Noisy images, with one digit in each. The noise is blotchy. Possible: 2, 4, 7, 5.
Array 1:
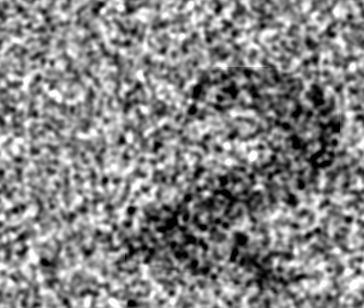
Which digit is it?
2
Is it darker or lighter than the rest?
darker
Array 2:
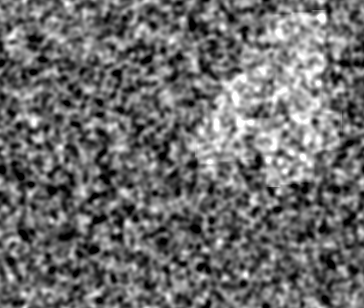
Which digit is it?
4
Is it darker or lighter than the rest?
lighter
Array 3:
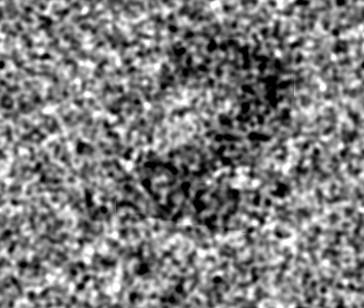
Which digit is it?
2
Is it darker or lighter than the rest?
darker
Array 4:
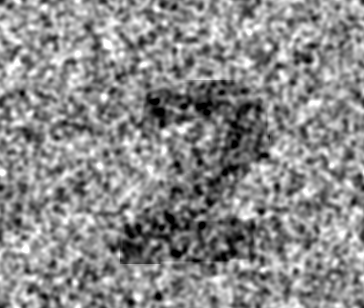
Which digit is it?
2
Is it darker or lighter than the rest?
darker
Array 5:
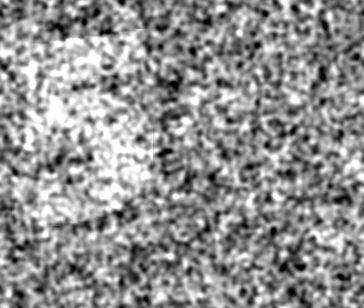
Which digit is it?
5
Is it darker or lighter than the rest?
lighter
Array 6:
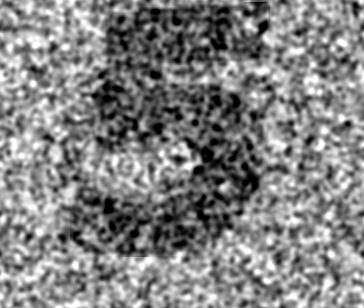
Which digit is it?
5
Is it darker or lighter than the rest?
darker
